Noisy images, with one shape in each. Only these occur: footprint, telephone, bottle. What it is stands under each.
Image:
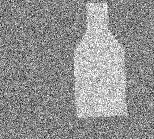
bottle
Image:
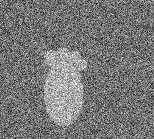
footprint
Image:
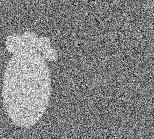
footprint
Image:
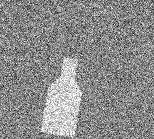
bottle
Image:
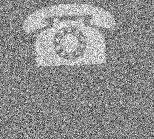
telephone
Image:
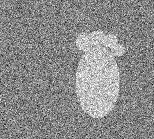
footprint
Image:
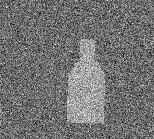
bottle
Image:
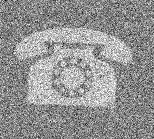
telephone
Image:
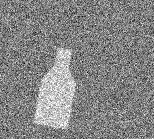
bottle
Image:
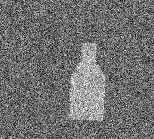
bottle
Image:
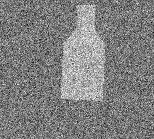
bottle
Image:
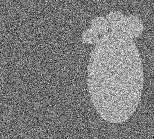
footprint
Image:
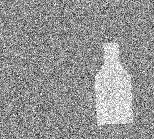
bottle
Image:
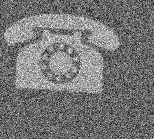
telephone
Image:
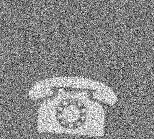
telephone
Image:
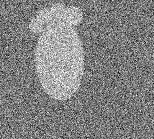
footprint
